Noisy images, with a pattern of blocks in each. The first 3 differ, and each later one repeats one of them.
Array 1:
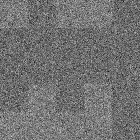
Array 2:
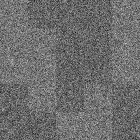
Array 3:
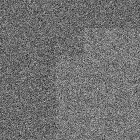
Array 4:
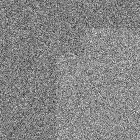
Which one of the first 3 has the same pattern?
3
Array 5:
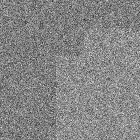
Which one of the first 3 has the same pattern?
3
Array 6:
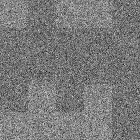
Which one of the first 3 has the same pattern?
1
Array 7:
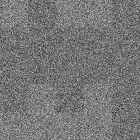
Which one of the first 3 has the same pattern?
1
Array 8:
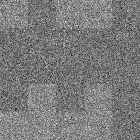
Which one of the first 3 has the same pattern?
1
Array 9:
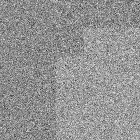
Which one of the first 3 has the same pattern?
3
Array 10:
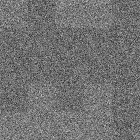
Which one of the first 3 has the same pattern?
1
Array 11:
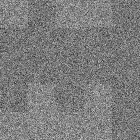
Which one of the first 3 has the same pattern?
1
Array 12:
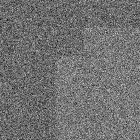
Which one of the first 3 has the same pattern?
3
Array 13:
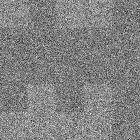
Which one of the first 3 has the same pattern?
1
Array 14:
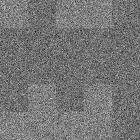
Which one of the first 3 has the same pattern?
1
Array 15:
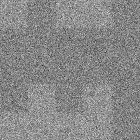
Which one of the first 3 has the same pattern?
1
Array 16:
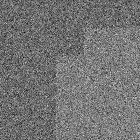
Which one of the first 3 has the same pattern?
3
